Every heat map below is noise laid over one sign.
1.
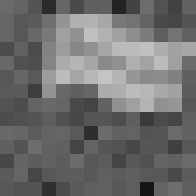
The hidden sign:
approximately sign
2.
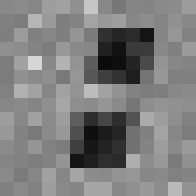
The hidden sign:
colon
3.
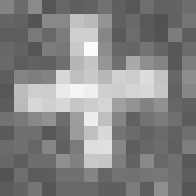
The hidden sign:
plus sign
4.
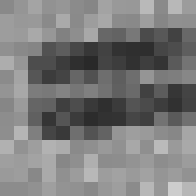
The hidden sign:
equals sign
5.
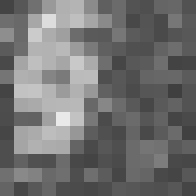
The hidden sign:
section sign
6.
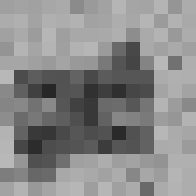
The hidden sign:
not-equal sign
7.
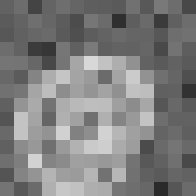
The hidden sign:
at sign
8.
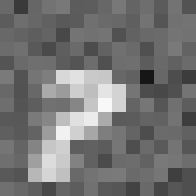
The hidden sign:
question mark
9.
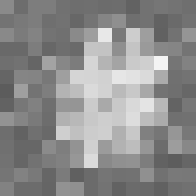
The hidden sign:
hash sign
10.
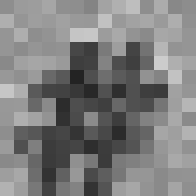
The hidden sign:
hash sign
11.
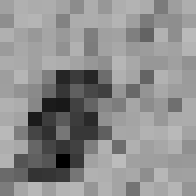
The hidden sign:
section sign
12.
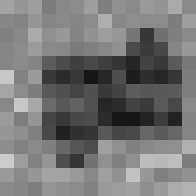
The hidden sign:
not-equal sign
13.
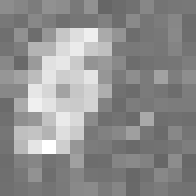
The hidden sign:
section sign
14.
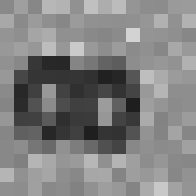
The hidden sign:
infinity sign
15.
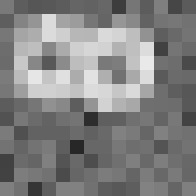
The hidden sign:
infinity sign
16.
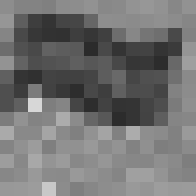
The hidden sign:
approximately sign
